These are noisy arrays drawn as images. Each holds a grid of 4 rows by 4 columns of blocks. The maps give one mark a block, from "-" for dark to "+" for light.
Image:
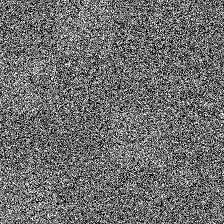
-+--
+---
--+-
+---
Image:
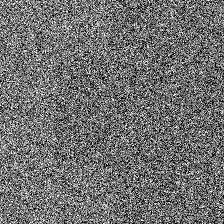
++--
+---
+---
++--
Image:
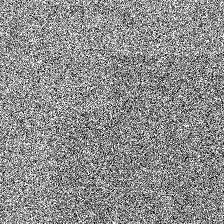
++++
++--
+---
+---
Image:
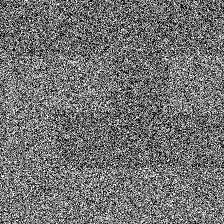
----
++-+
+---
++++
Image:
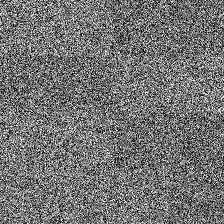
++--
--++
++--
+++-
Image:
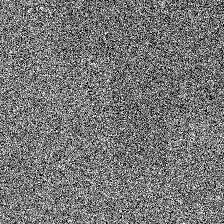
+---
++--
++-+
++++
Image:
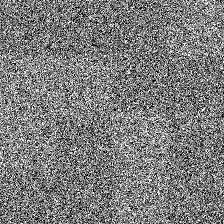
---+
++--
+-+-
--+-
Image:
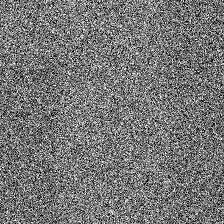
+++-
-++-
-++-
-++-
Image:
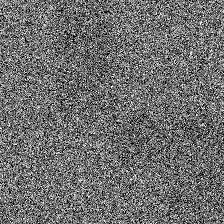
+-++
+-++
++--
+++-
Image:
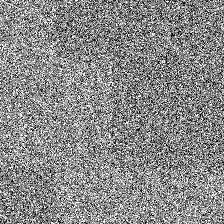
+---
++--
++--
-+++
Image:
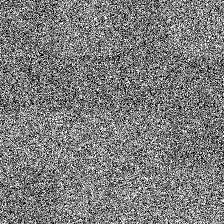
-+-+
----
+++-
-+++
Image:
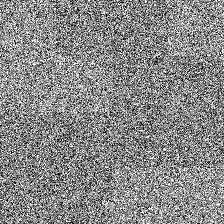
+--+
++--
----
--++
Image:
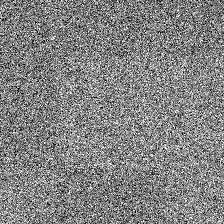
----
-+++
-+++
+--+
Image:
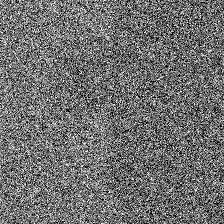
++--
+---
++--
++--
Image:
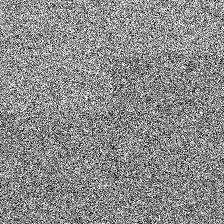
++++
++--
----
----
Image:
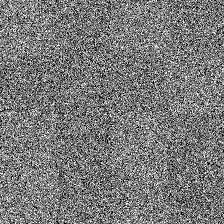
+-+-
---+
+-+-
+-+-
